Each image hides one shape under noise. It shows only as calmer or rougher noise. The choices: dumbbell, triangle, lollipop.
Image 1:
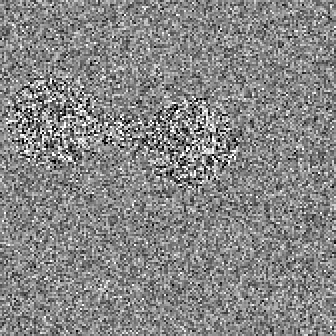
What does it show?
rough dumbbell
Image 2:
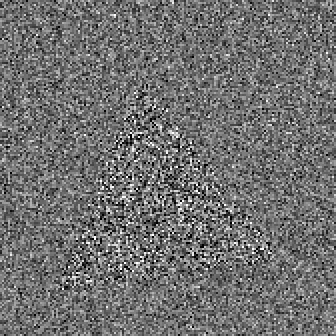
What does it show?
rough triangle
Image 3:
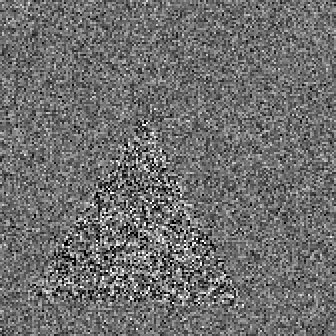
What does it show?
rough triangle
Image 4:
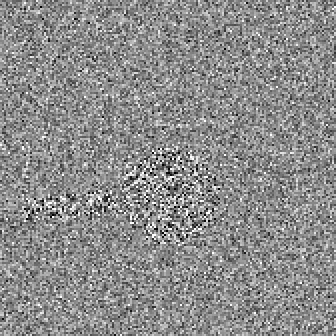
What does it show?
rough lollipop
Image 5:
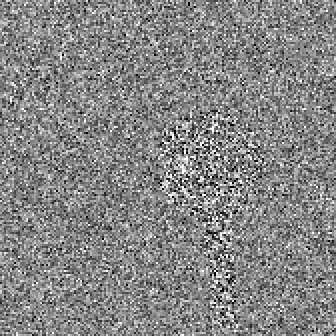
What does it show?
rough lollipop
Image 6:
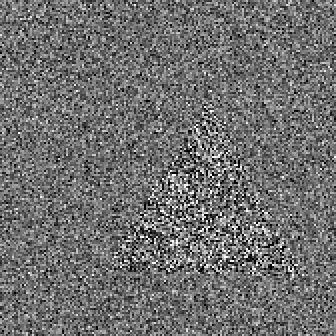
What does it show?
rough triangle
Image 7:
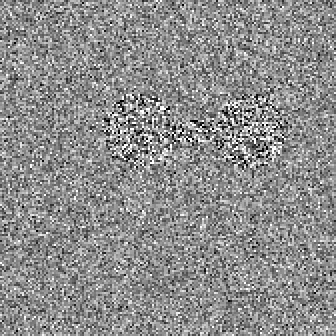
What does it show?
rough dumbbell
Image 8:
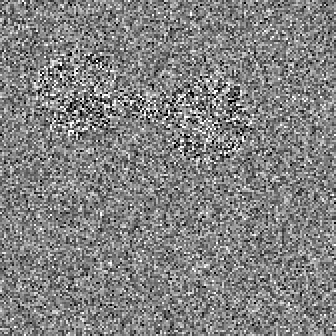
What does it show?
rough dumbbell
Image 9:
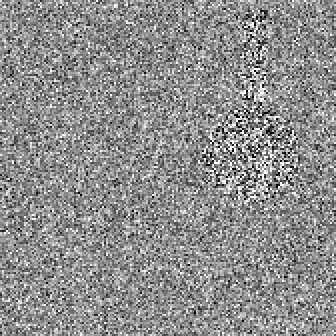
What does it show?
rough lollipop
